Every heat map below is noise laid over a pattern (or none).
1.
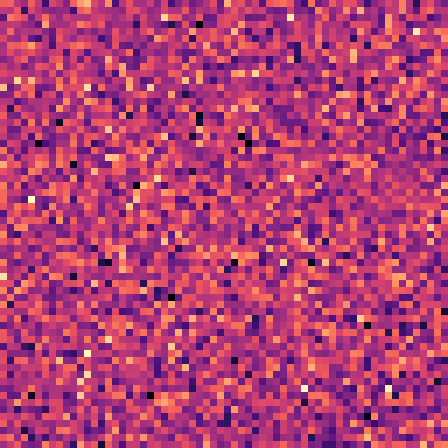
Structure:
only noise
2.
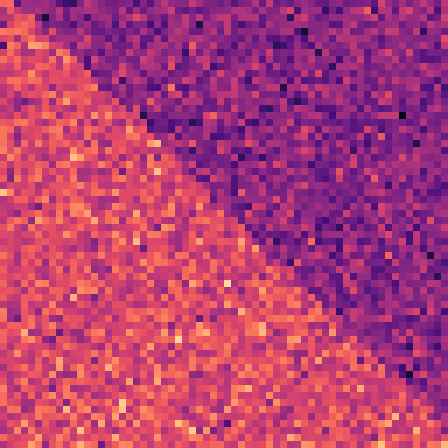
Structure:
a sharp edge
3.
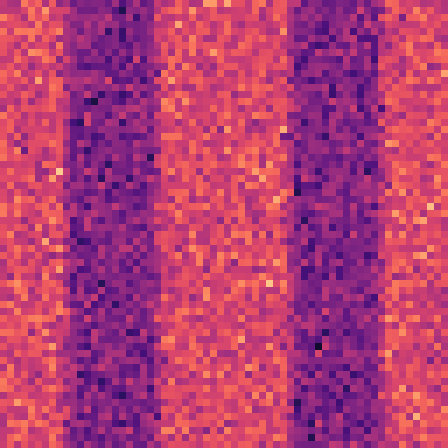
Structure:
vertical stripes
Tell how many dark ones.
2
